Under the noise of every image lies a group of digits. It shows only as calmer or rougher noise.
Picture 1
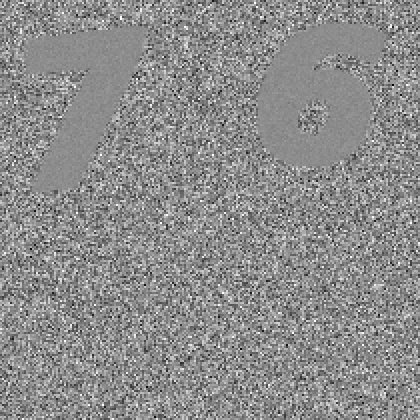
top left: 7; top right: 6
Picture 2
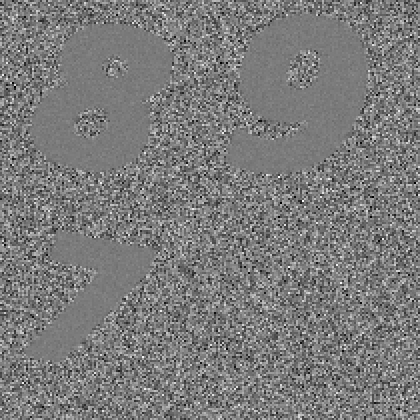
top left: 8; top right: 9; bottom left: 7
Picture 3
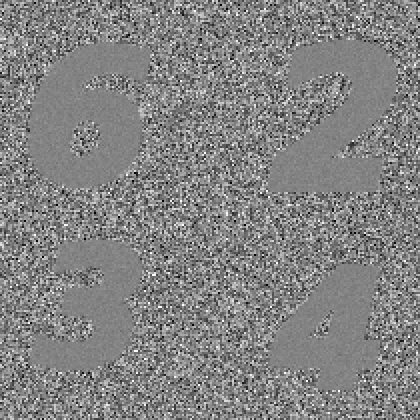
top left: 6; top right: 2; bottom left: 3; bottom right: 4
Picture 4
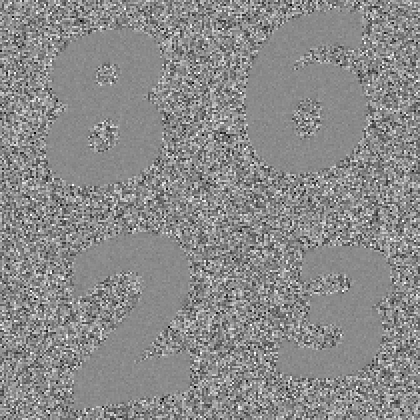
top left: 8; top right: 6; bottom left: 2; bottom right: 3
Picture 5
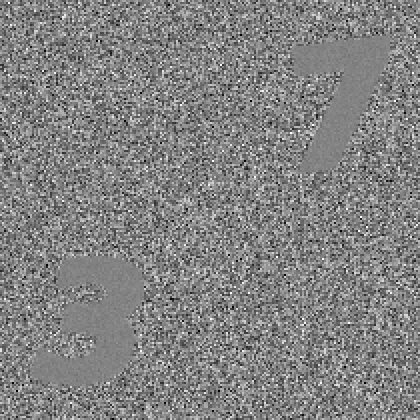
top right: 7; bottom left: 3
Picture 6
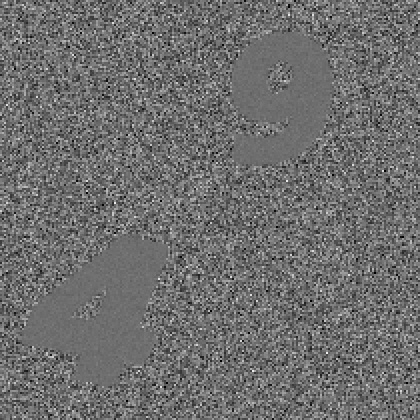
top right: 9; bottom left: 4
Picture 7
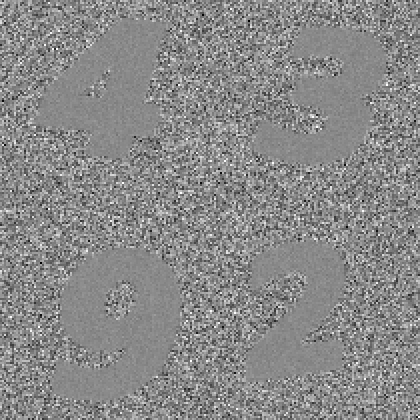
top left: 4; top right: 3; bottom left: 9; bottom right: 2
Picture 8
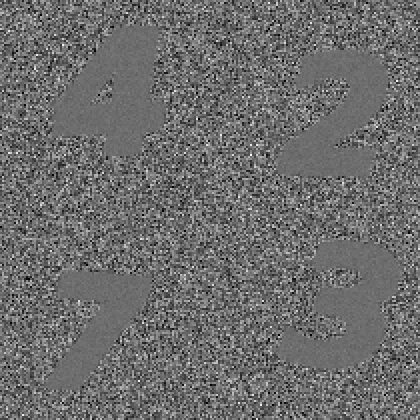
top left: 4; top right: 2; bottom left: 7; bottom right: 3
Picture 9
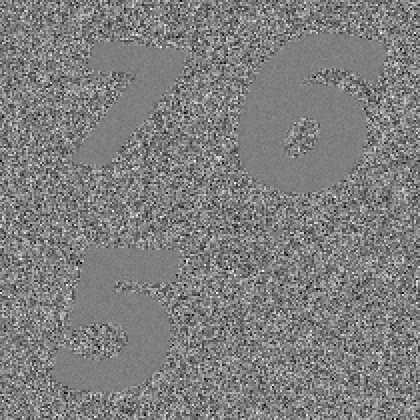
top left: 7; top right: 6; bottom left: 5
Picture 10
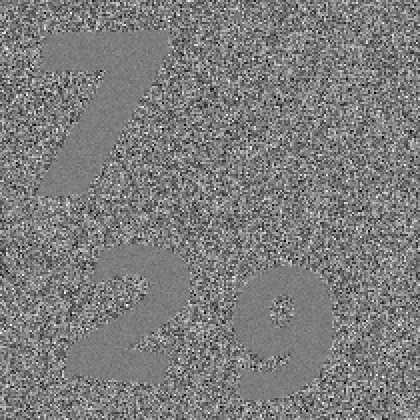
top left: 7; bottom left: 2; bottom right: 9
